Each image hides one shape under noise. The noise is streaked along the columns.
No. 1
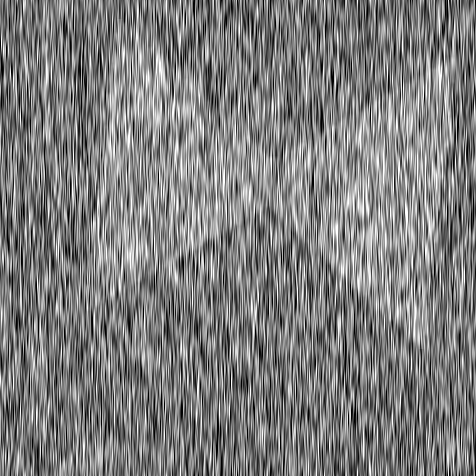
bow tie
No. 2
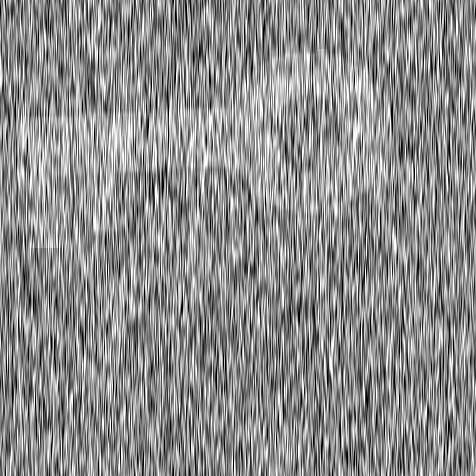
key
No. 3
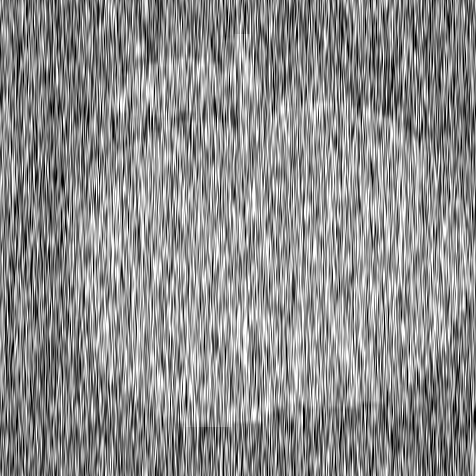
apple
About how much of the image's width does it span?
nearly all
